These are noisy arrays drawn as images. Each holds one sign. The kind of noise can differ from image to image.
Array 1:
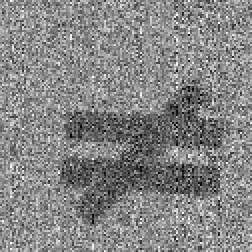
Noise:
columns of uneven size
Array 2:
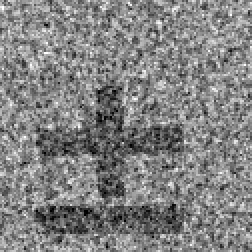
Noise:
blotchy
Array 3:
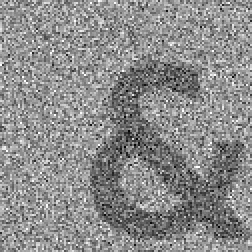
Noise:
independent entries
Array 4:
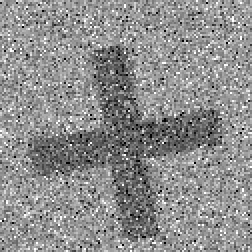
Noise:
heavy tails
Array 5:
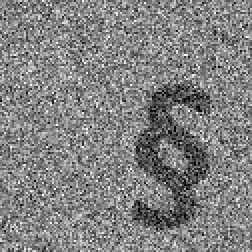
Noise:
independent entries
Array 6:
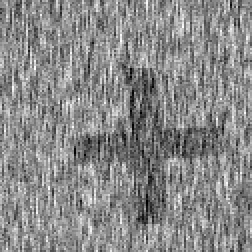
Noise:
streaked along the columns
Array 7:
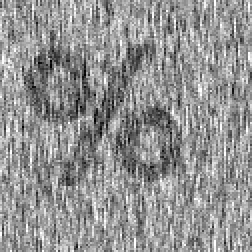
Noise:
streaked along the columns
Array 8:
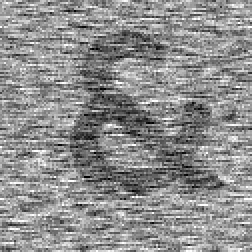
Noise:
streaked along the rows
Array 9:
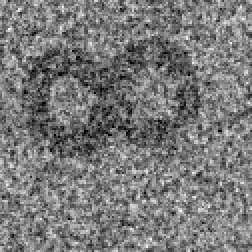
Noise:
blotchy
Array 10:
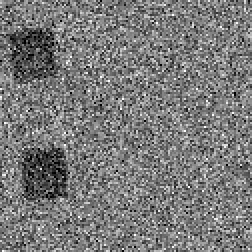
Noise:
independent entries
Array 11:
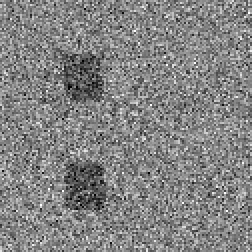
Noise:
independent entries
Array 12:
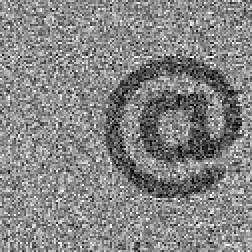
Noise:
low rank plus noise
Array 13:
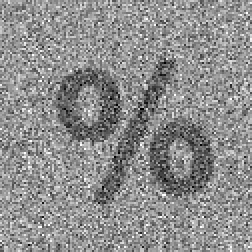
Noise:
low rank plus noise
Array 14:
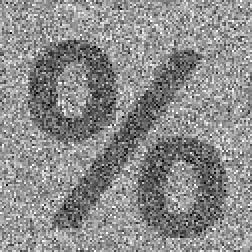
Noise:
independent entries
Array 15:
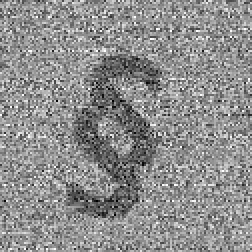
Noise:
rows of uneven size
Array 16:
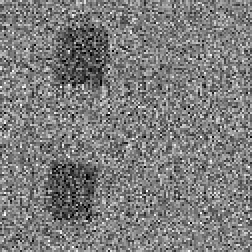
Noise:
low rank plus noise
